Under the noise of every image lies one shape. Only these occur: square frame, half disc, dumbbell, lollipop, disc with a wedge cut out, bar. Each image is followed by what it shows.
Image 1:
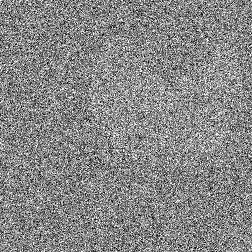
disc with a wedge cut out
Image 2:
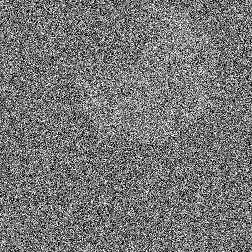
disc with a wedge cut out
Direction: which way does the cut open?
up and left
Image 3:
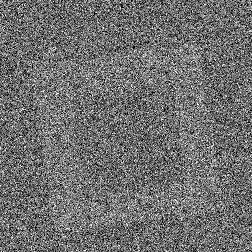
square frame
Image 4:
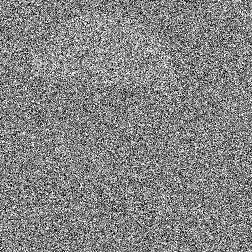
half disc
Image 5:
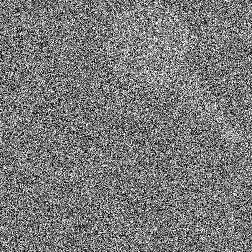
lollipop
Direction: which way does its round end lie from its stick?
up and left
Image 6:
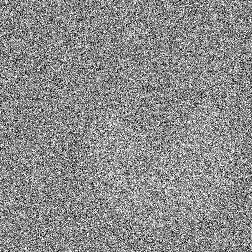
disc with a wedge cut out
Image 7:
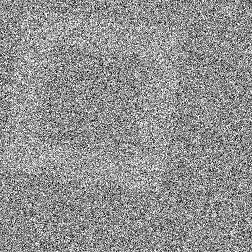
square frame
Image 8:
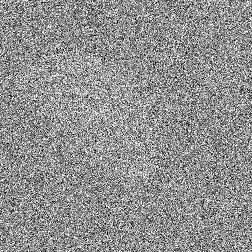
half disc
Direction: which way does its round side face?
up and right
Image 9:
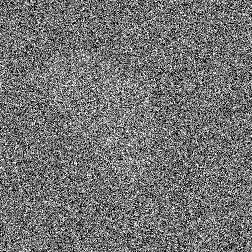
half disc
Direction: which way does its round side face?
up and right
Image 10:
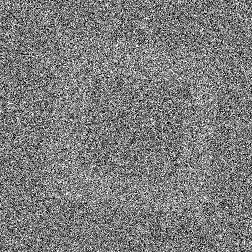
square frame
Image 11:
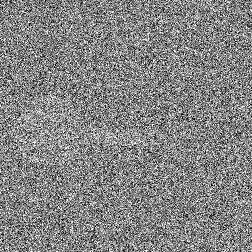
lollipop
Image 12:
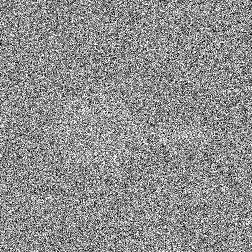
lollipop
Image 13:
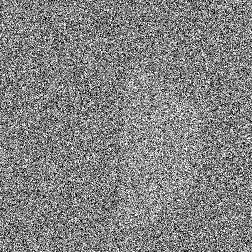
half disc
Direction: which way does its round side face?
right
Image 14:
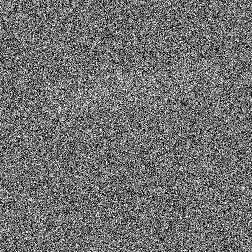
bar
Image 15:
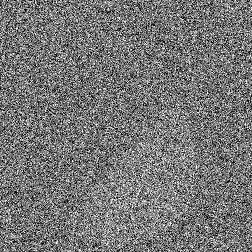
half disc
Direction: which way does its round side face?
down and right
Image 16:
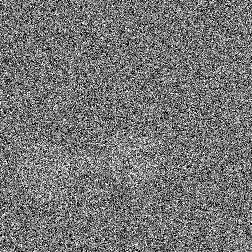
dumbbell
